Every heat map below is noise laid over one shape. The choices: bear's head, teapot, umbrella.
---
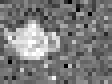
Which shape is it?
teapot
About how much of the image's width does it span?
half
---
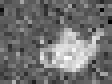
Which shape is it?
teapot
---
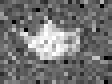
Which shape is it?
teapot
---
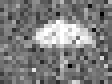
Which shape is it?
umbrella
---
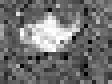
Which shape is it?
teapot
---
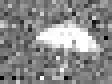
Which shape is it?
umbrella
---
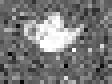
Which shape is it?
teapot
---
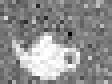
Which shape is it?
teapot
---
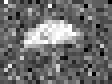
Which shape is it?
umbrella
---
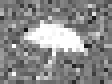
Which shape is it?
umbrella
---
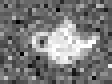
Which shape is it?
teapot
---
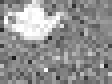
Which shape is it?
teapot
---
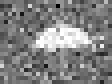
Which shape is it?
umbrella
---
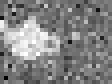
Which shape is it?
teapot
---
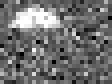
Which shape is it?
umbrella
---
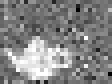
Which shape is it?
teapot
